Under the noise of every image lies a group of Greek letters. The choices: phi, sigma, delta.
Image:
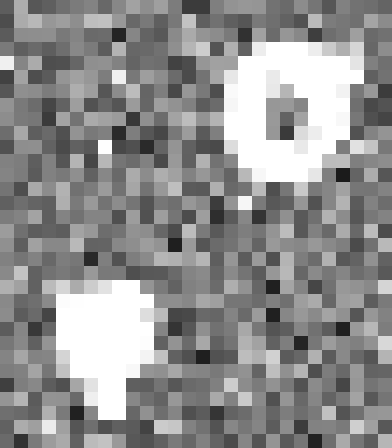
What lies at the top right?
sigma
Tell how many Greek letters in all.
2
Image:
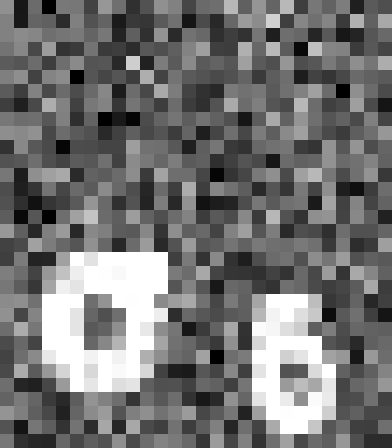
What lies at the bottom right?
delta
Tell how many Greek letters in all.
2
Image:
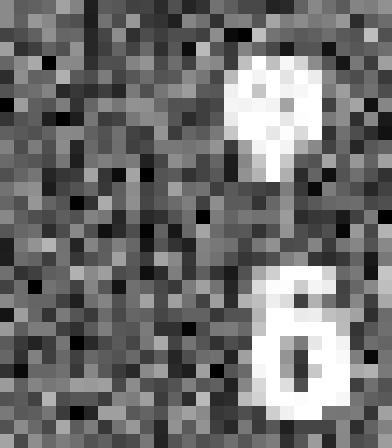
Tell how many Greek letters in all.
2
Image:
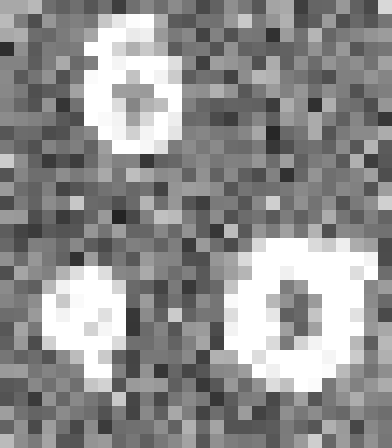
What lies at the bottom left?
phi
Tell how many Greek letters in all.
3
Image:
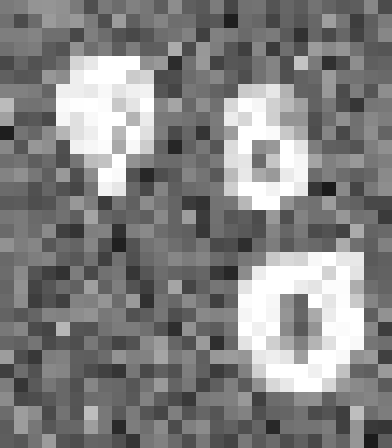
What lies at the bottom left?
nothing
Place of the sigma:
bottom right
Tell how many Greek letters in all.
3
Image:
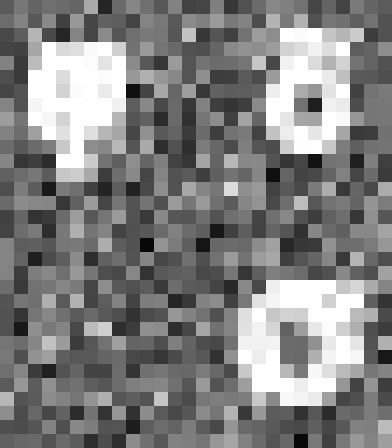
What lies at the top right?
delta
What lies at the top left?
phi
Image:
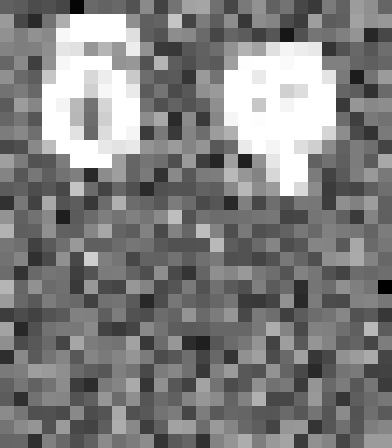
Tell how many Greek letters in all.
2
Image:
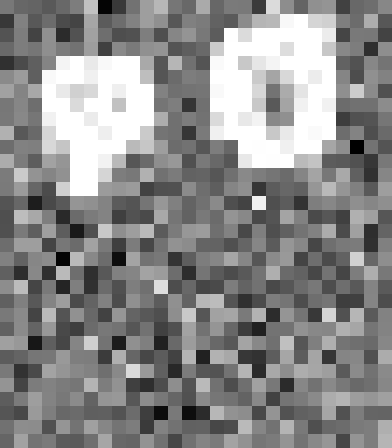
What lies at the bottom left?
nothing
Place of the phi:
top left
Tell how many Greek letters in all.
2
